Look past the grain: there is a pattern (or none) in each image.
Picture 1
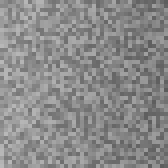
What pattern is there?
a smooth slope
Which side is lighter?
left
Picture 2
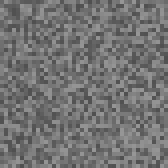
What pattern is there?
only noise
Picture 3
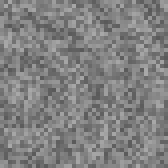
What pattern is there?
rings round one point
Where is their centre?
middle left
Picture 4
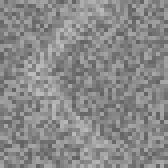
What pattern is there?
a wavy band
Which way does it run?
top to bottom
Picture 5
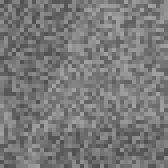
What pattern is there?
spokes from one point
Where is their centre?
bottom left
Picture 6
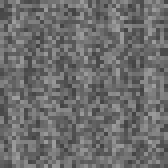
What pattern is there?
vertical stripes
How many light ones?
5
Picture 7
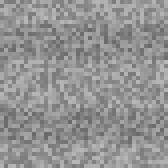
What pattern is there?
horizontal stripes
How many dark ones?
2
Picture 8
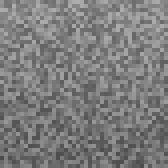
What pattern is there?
a smooth slope
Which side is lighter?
top
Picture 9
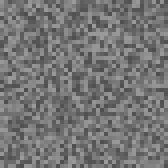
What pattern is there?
only noise
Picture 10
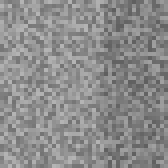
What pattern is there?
a sharp edge
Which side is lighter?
left
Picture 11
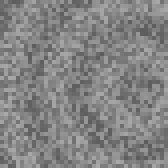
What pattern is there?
rings round one point
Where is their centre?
middle right
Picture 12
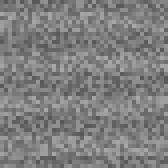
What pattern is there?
horizontal stripes
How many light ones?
4
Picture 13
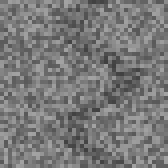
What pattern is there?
a wavy band
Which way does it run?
top to bottom
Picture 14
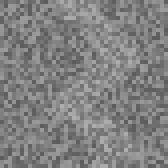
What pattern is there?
a wavy band
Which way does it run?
top to bottom
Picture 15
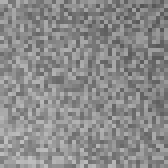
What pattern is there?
a smooth slope
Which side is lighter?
bottom left
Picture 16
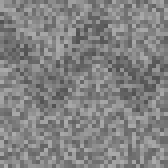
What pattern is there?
a wavy band
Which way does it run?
left to right
